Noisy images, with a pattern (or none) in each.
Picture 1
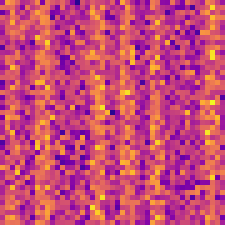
bands of columns
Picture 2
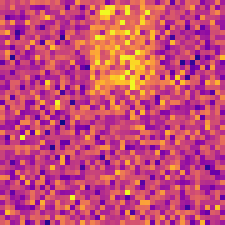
one block
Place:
top middle
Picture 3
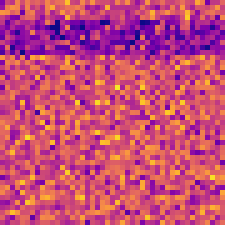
one band of rows
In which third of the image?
top
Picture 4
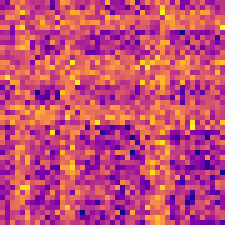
bands of rows crossing bands of columns
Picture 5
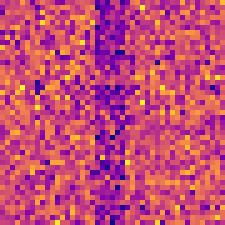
one band of columns
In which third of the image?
middle
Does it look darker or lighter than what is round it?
darker
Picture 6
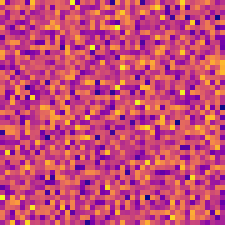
only noise
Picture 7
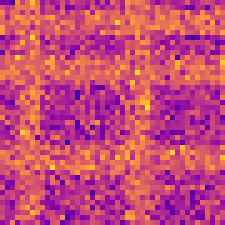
bands of rows crossing bands of columns
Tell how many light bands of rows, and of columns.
3 and 2
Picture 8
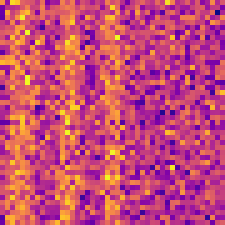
bands of columns
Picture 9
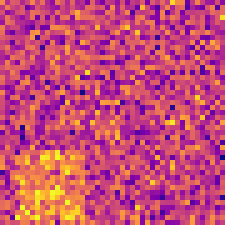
one block
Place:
bottom left
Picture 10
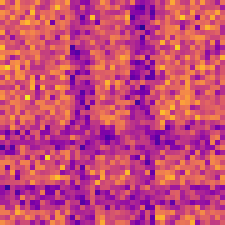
bands of rows crossing bands of columns
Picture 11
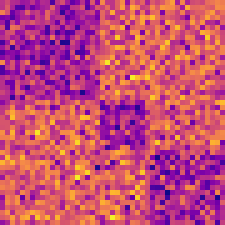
blocks along the diagonal
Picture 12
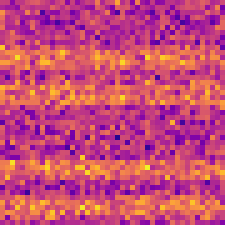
bands of rows
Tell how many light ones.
4
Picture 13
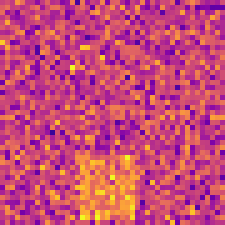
one block
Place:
bottom middle
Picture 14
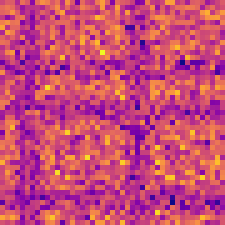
bands of rows crossing bands of columns
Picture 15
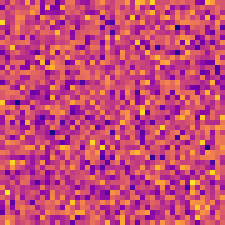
only noise
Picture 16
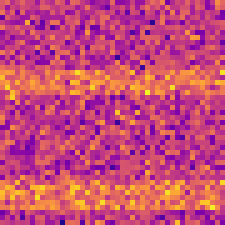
bands of rows
